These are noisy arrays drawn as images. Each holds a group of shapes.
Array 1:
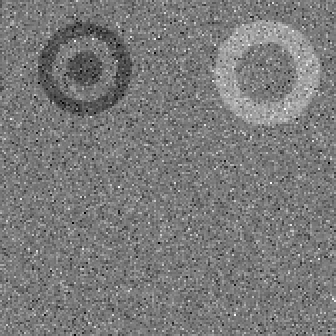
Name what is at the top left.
bullseye
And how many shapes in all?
2
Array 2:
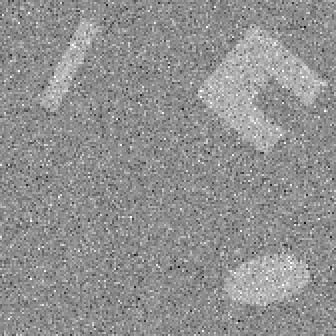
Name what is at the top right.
square with a notch
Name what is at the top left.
bar
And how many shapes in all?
3
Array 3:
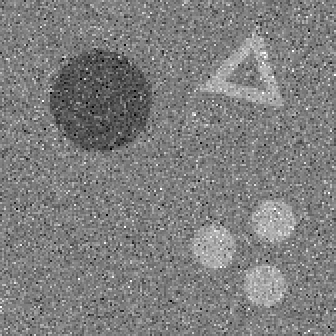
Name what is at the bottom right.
three dots
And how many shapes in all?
3
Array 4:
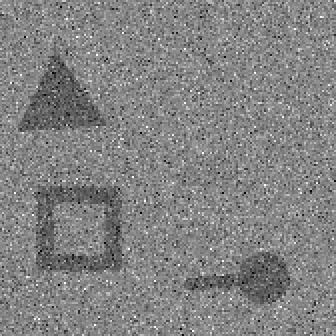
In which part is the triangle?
top left
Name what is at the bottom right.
lollipop
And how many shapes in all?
3
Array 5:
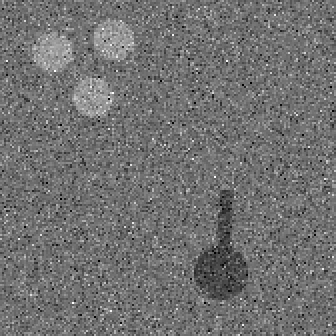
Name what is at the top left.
three dots
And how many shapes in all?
2
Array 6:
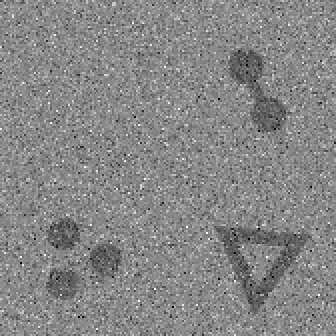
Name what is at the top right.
dumbbell
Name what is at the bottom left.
three dots
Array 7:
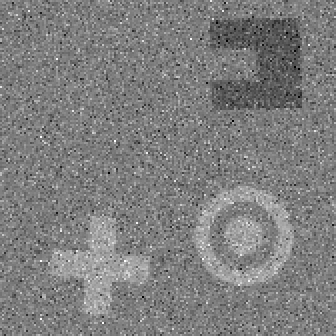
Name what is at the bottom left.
cross
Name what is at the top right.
square with a notch
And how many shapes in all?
3
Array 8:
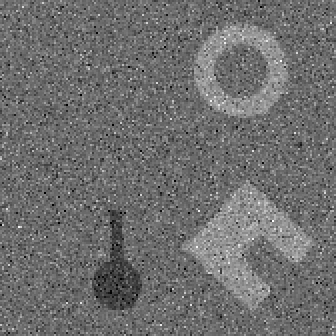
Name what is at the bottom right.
square with a notch
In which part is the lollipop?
bottom left
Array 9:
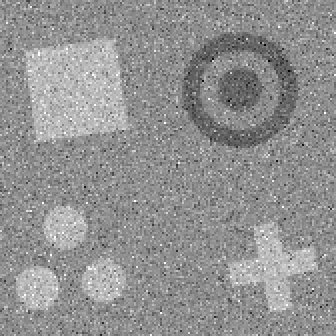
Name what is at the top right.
bullseye
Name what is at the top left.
square
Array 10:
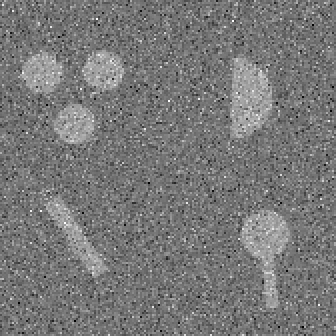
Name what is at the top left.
three dots
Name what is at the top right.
half disc
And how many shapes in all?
4
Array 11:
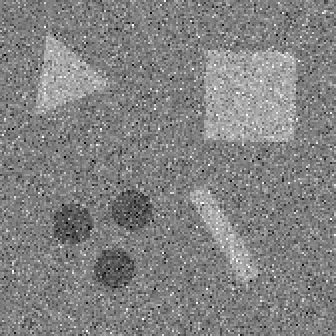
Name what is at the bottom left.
three dots
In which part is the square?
top right
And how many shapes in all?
4
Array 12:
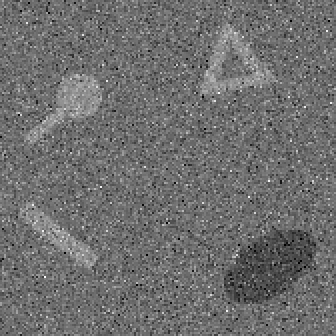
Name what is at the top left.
lollipop
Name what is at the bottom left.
bar
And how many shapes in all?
4
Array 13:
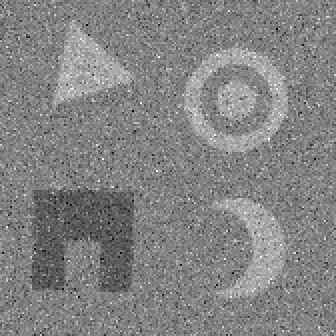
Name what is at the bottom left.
square with a notch
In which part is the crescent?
bottom right
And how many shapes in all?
4
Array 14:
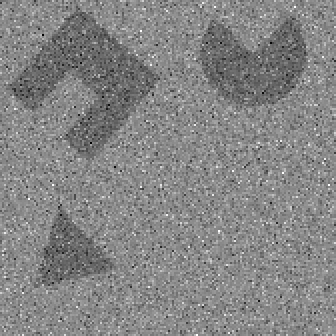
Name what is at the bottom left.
triangle
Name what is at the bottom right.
nothing
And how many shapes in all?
3
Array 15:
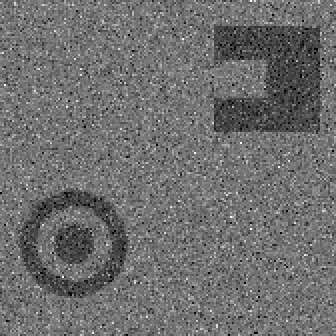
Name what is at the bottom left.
bullseye
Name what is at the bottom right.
nothing
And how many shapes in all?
2
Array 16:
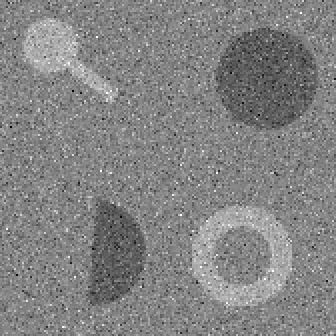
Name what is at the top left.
lollipop
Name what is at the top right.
disc
